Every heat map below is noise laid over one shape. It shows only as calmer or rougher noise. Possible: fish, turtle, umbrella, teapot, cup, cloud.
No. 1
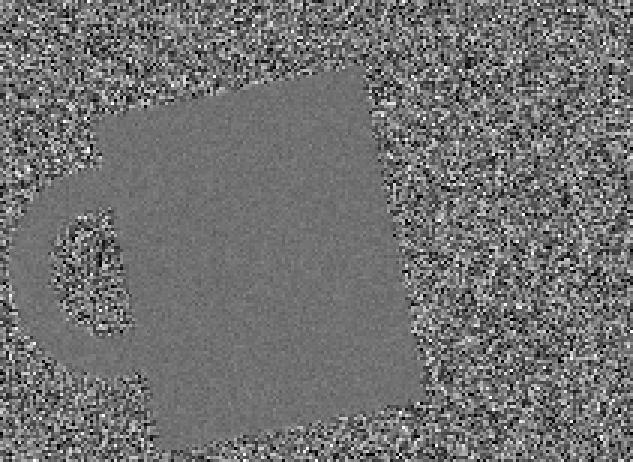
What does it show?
calm cup
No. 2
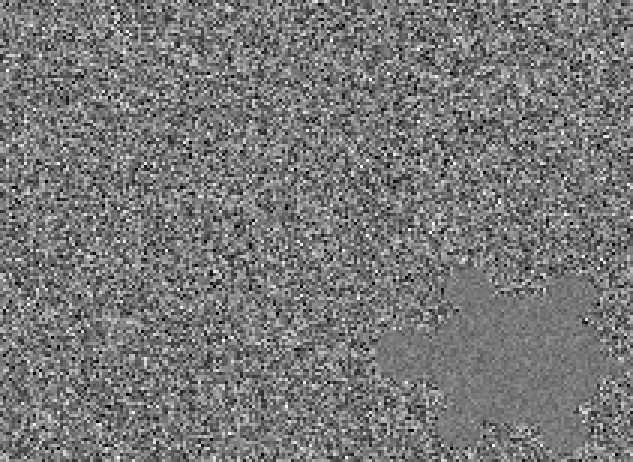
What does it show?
calm turtle, bottom right
